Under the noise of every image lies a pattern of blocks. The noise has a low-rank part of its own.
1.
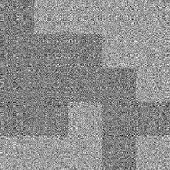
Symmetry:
no symmetry
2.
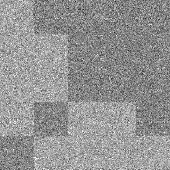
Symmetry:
mirrored about the diagonal from the bottom left
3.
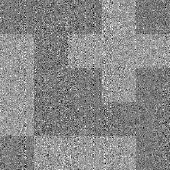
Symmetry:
mirrored about the diagonal from the bottom left
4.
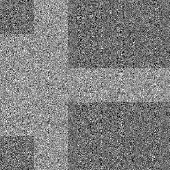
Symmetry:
top and bottom mirror each other
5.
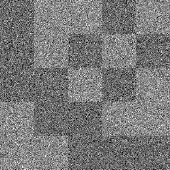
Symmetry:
mirrored about the diagonal from the bottom left
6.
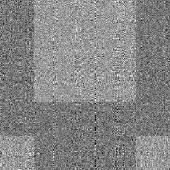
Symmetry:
left and right mirror each other
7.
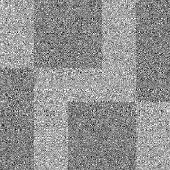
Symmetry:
the same after a half turn
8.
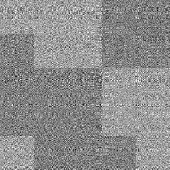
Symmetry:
mirrored about the diagonal from the bottom left
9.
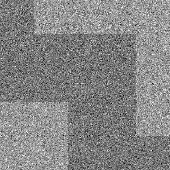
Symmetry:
mirrored about the diagonal from the bottom left
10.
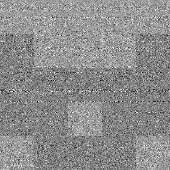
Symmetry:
left and right mirror each other
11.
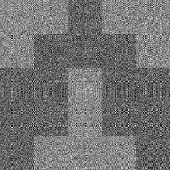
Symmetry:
left and right mirror each other
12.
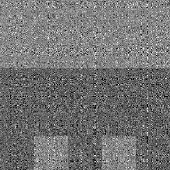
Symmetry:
left and right mirror each other
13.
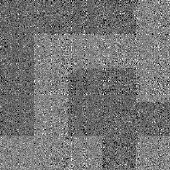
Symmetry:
mirrored about the diagonal from the top left
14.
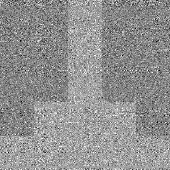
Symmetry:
left and right mirror each other
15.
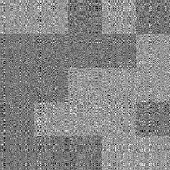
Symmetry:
no symmetry
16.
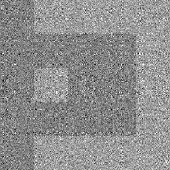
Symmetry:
top and bottom mirror each other
